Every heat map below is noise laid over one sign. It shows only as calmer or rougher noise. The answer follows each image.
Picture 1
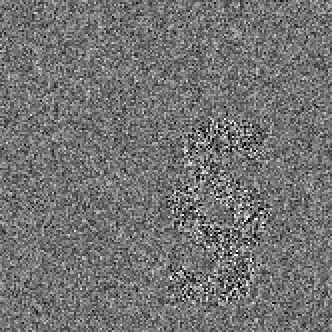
section sign
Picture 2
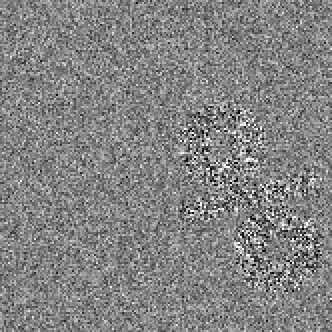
percent sign
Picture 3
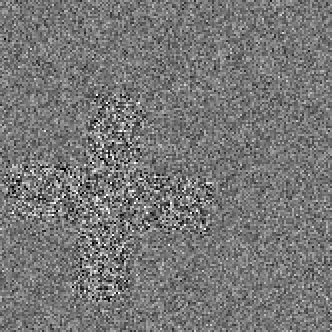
plus sign
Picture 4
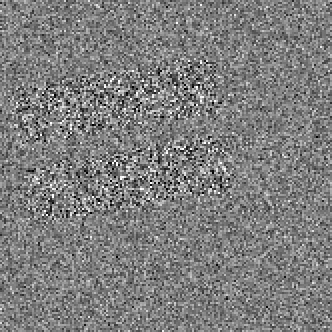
equals sign
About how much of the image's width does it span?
two thirds
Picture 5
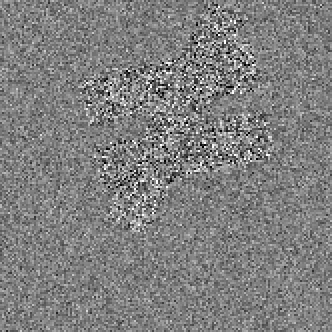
not-equal sign
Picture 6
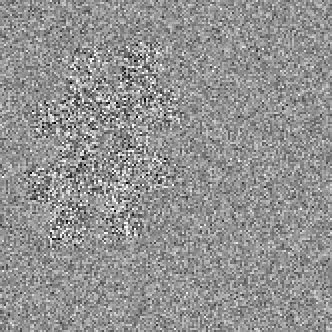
hash sign
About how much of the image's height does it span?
two thirds
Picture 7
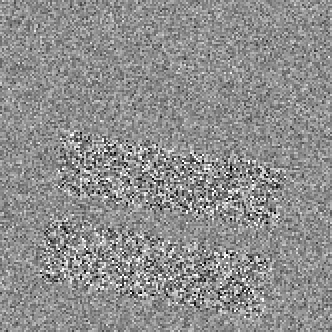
equals sign
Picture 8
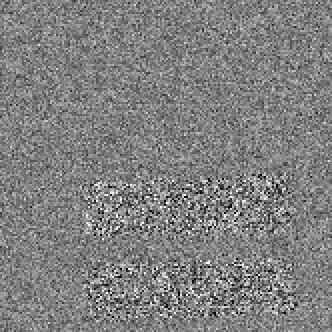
equals sign
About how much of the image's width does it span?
two thirds
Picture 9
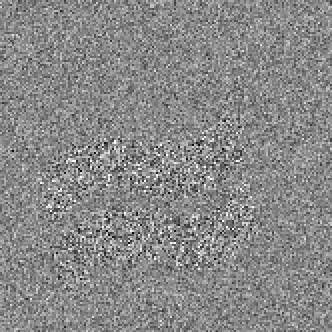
approximately sign
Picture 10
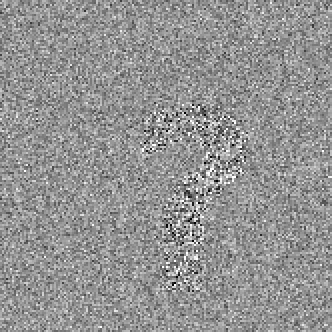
question mark
